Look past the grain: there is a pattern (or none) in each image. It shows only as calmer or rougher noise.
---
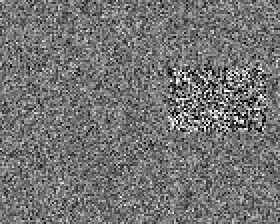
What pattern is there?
one block
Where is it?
middle right
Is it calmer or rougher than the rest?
rougher
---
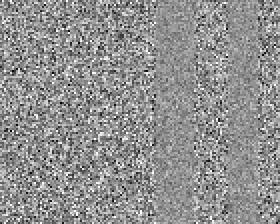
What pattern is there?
bands of columns
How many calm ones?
2
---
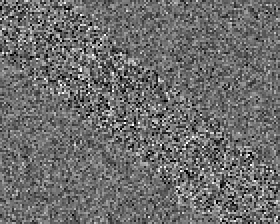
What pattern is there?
a diagonal band
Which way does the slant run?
top left to bottom right
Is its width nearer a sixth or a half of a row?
a half
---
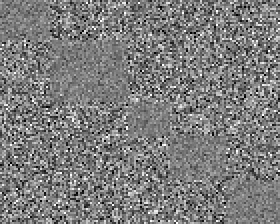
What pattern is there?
blocks along the diagonal
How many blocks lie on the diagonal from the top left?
5
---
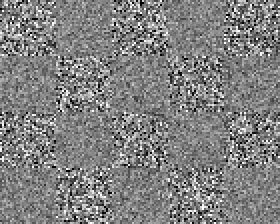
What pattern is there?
a checkerboard
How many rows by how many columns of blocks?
4 by 5
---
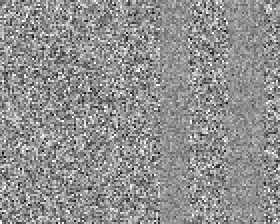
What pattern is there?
bands of columns
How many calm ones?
2
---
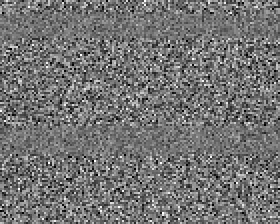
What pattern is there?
bands of rows
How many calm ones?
2
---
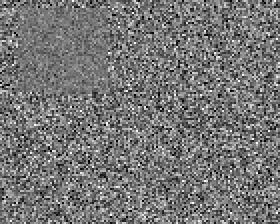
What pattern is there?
one block
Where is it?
top left
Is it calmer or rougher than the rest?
calmer
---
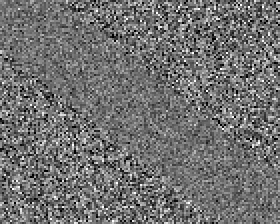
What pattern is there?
a diagonal band
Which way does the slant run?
top left to bottom right
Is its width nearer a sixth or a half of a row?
a half
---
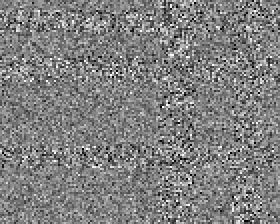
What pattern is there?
bands of rows crossing bands of columns
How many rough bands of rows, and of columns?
3 and 2
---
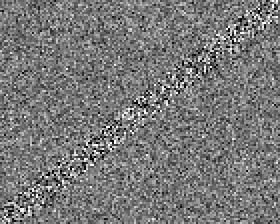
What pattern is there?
a diagonal band
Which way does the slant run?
bottom left to top right
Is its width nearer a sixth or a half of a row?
a sixth
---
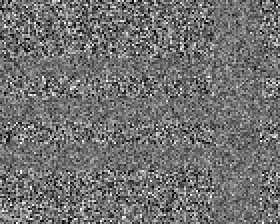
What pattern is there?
bands of rows crossing bands of columns
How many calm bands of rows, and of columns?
3 and 1
